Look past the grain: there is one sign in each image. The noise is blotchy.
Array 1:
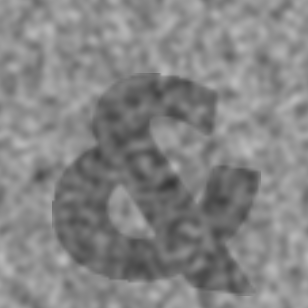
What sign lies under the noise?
ampersand
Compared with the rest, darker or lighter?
darker
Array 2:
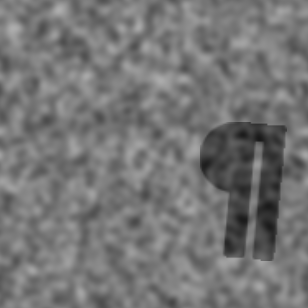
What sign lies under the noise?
pilcrow
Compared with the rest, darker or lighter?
darker
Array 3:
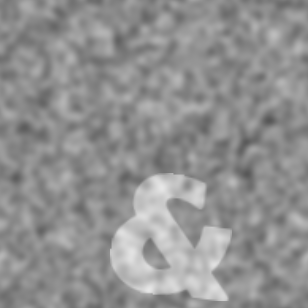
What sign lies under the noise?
ampersand
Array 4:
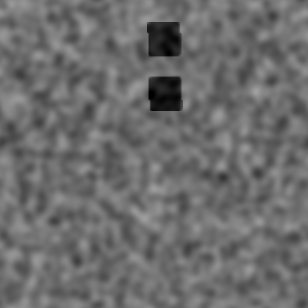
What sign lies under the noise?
colon
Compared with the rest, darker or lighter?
darker
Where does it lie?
top middle
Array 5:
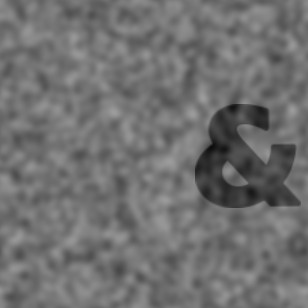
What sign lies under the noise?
ampersand
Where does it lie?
middle right
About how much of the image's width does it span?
a third
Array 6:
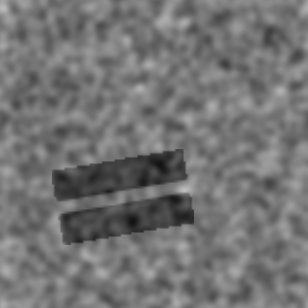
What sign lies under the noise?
equals sign
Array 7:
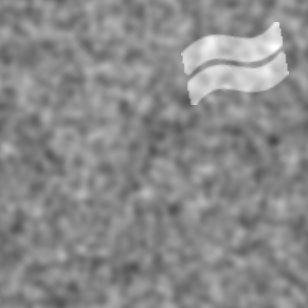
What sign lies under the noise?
approximately sign
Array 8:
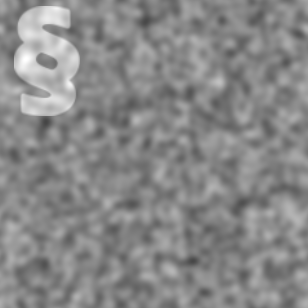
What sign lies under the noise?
section sign
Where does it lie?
top left
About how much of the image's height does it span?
a third
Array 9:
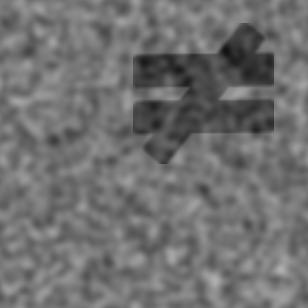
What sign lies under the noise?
not-equal sign
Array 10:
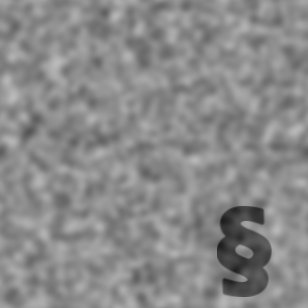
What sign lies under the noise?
section sign
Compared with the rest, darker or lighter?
darker
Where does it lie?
bottom right
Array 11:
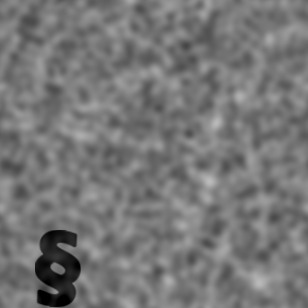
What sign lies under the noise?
section sign
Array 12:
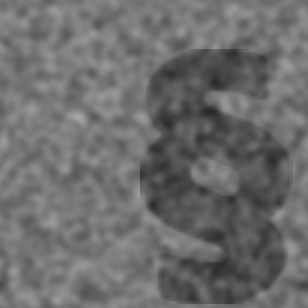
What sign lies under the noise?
section sign
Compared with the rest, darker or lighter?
darker
